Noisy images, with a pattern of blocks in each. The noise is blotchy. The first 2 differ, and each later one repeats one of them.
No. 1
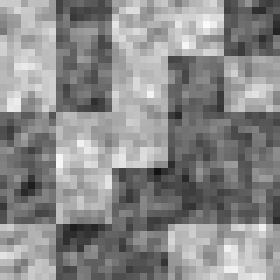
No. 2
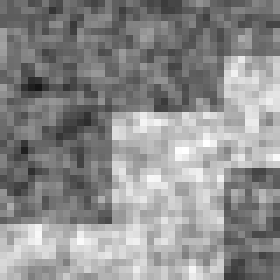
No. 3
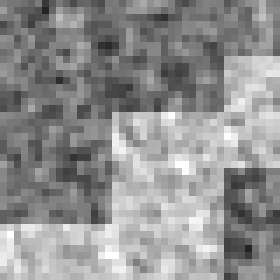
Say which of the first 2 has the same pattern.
2
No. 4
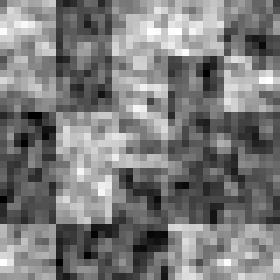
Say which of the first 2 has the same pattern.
1
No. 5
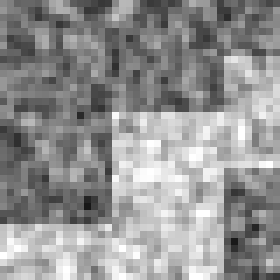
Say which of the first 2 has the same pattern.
2
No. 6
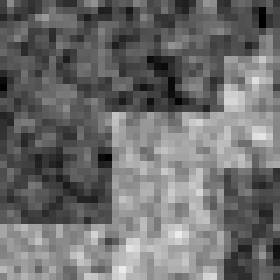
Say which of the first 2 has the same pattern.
2
